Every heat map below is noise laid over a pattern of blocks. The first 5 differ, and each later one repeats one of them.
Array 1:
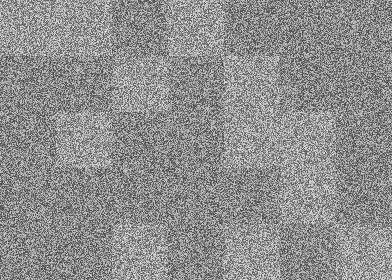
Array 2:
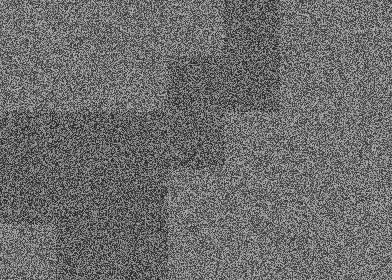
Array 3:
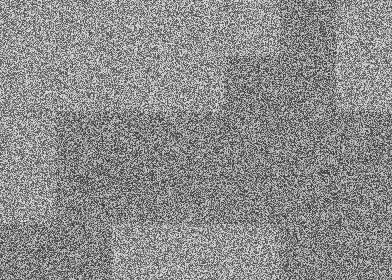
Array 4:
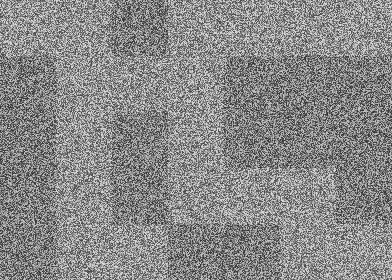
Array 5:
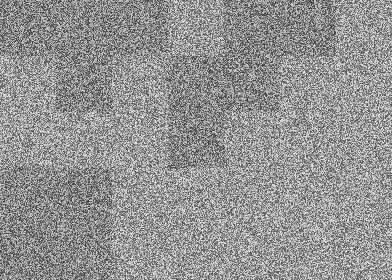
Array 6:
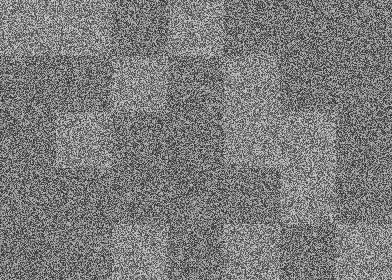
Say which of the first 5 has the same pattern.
1
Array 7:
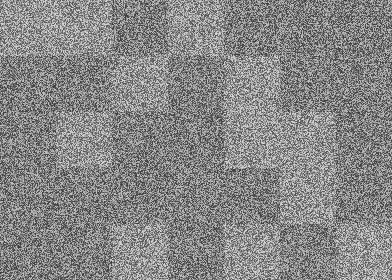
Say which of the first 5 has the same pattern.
1
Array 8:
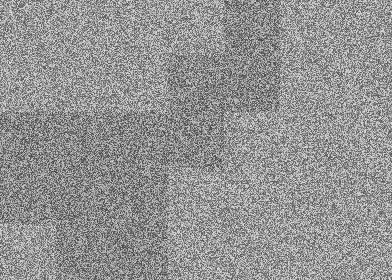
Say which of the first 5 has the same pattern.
2
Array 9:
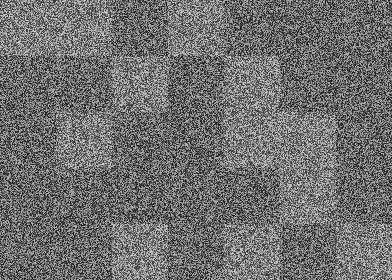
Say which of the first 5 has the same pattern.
1
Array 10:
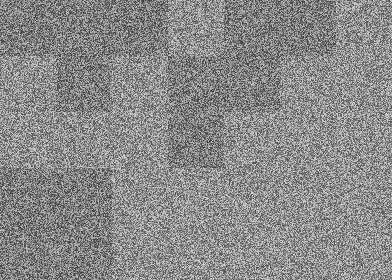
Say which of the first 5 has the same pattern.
5
